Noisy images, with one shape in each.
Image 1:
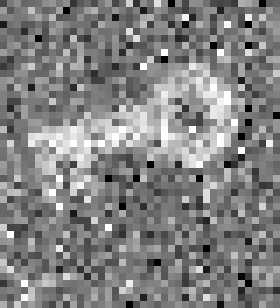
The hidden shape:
key
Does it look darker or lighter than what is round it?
lighter
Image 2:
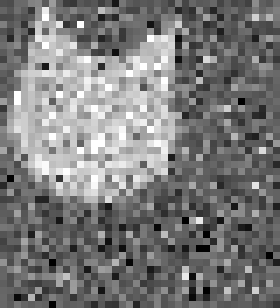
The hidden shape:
cat's head
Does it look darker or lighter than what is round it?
lighter
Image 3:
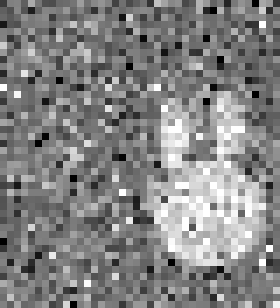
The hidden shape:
rabbit's head
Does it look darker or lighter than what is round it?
lighter
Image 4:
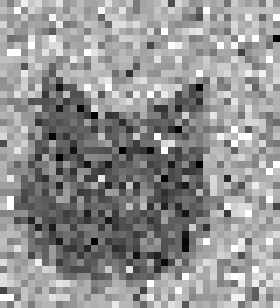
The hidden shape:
cat's head
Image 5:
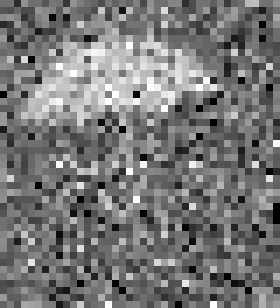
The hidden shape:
umbrella
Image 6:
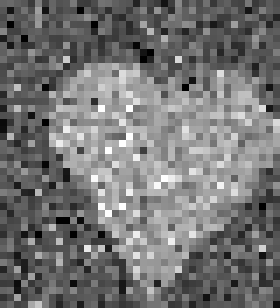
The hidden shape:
heart
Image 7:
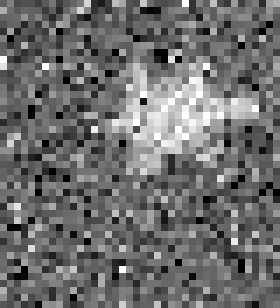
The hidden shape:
turtle
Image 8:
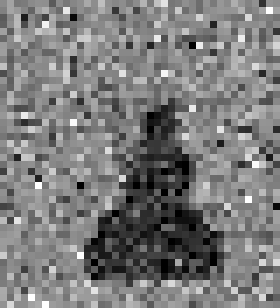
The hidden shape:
chess pawn
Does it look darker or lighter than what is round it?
darker
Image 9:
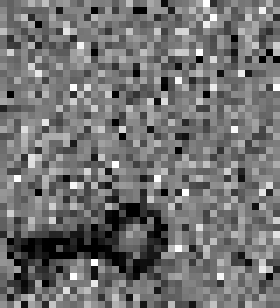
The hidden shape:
key
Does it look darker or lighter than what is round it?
darker
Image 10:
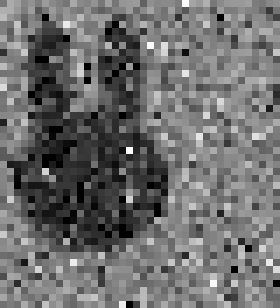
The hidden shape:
rabbit's head
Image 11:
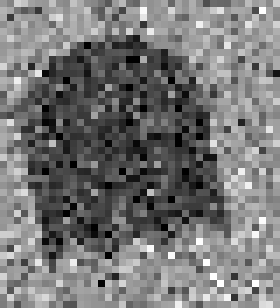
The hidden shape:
ghost
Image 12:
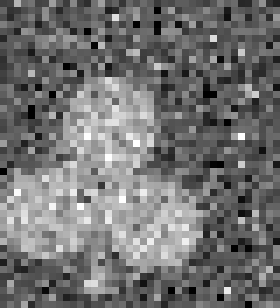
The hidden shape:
club
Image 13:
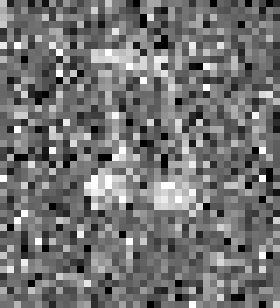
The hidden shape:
pair of musical notes
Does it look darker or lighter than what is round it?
lighter
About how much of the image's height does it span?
half
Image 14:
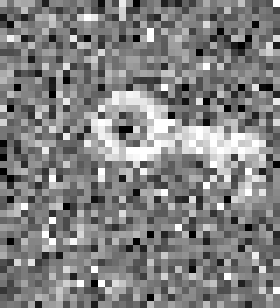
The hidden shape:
key
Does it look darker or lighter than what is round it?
lighter
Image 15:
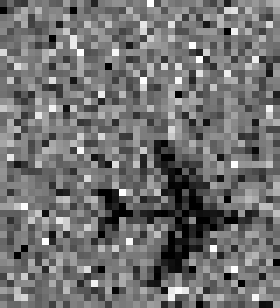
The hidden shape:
airplane
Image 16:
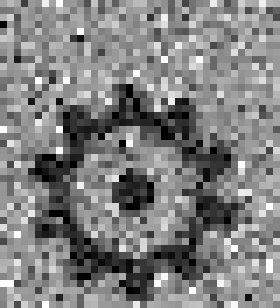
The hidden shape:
gear
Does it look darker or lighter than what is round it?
darker
